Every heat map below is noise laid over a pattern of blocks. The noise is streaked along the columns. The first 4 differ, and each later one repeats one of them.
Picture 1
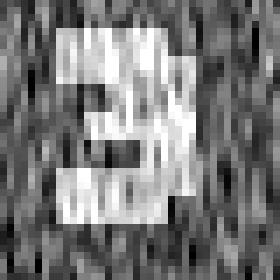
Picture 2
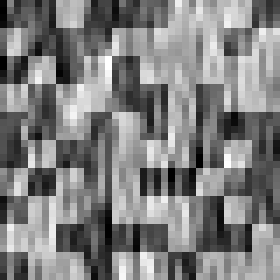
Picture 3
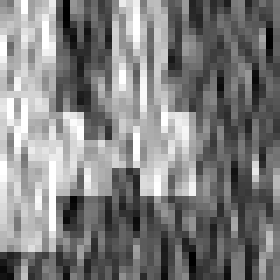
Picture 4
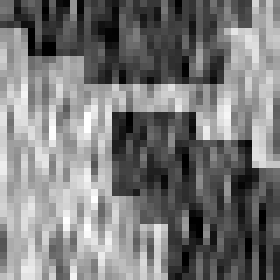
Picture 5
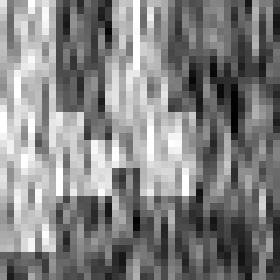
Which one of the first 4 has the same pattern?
3
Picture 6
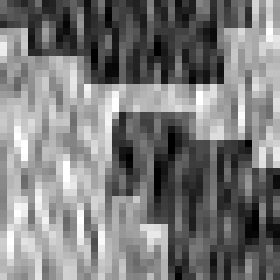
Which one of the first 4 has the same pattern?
4
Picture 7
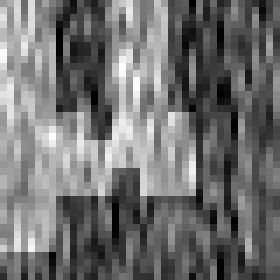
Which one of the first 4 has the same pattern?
3
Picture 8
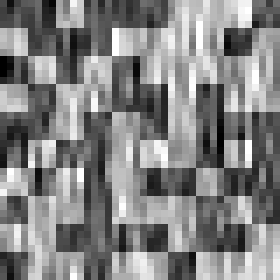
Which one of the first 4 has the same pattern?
2
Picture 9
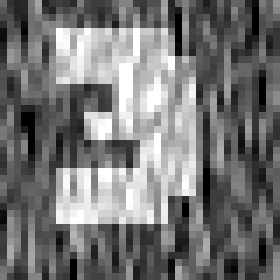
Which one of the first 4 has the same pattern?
1
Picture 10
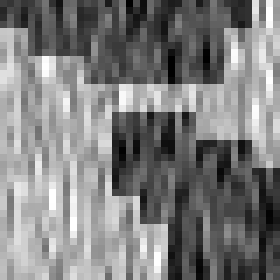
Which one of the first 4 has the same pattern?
4
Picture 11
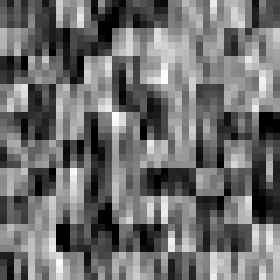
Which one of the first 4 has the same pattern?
2
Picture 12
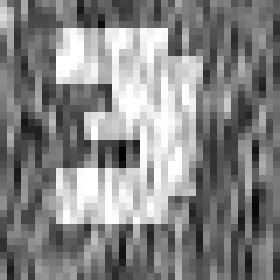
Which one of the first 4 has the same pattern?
1
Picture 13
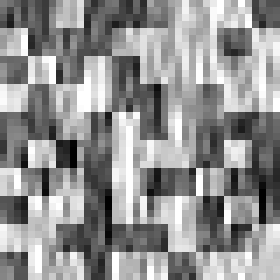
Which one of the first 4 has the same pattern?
2
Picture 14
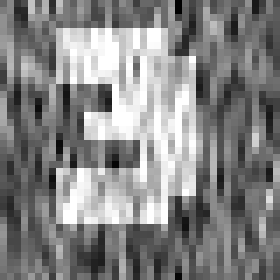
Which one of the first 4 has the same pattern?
1
